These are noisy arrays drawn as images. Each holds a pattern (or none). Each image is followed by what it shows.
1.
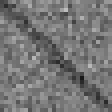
a diagonal band
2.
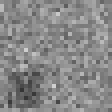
one block
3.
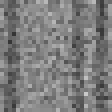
bands of columns
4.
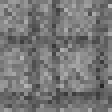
bands of rows crossing bands of columns
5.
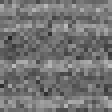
bands of rows
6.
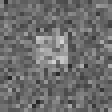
one block
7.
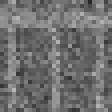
bands of rows crossing bands of columns
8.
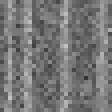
bands of columns
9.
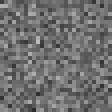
only noise
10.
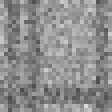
bands of rows crossing bands of columns
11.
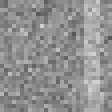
one band of columns
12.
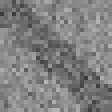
a diagonal band
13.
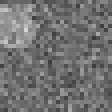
one block
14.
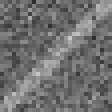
a diagonal band
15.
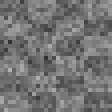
a checkerboard
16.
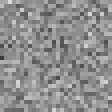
only noise
